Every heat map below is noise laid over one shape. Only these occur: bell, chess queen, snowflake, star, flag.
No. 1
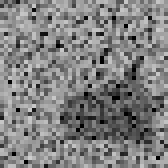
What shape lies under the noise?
bell
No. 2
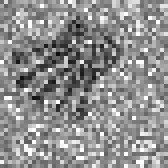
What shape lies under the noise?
chess queen
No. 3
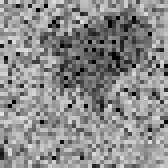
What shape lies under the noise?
bell
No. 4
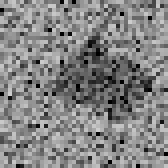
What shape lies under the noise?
flag
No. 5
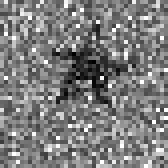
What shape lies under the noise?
star
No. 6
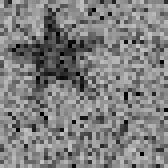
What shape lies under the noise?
star
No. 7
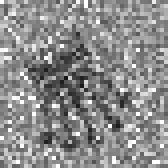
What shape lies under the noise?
chess queen
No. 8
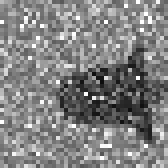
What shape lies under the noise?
bell
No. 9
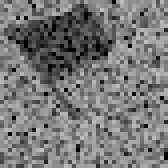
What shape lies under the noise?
flag
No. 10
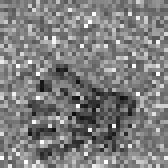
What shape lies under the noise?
chess queen
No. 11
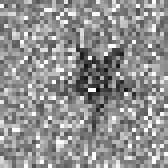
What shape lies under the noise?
star
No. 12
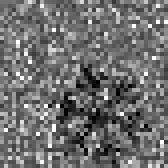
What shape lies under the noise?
snowflake
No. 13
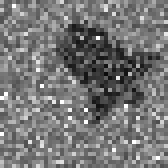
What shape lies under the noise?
bell
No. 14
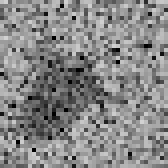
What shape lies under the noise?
bell
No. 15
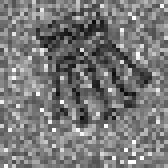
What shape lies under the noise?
chess queen
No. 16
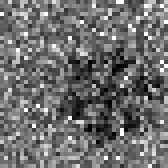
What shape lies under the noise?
snowflake
